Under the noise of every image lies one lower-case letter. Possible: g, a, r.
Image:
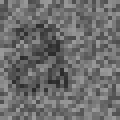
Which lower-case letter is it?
a
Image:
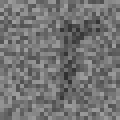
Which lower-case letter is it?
r
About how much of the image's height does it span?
two thirds
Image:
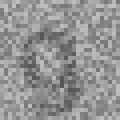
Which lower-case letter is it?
g
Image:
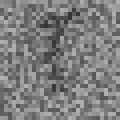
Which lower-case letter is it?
r
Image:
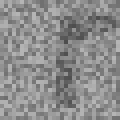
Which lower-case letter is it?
r
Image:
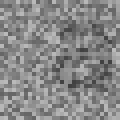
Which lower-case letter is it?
a
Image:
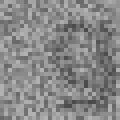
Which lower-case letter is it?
g
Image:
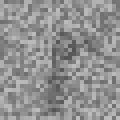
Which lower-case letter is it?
r
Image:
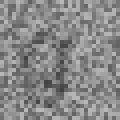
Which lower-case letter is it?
g
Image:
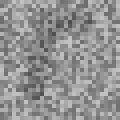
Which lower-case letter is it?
r
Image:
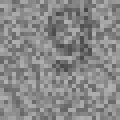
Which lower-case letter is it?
g
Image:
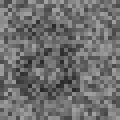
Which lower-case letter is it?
a
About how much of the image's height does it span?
two thirds
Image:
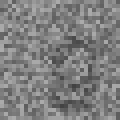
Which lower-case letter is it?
g
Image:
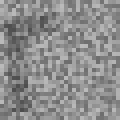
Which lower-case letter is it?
r
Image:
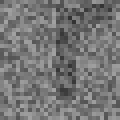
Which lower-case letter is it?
r
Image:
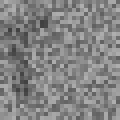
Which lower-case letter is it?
r
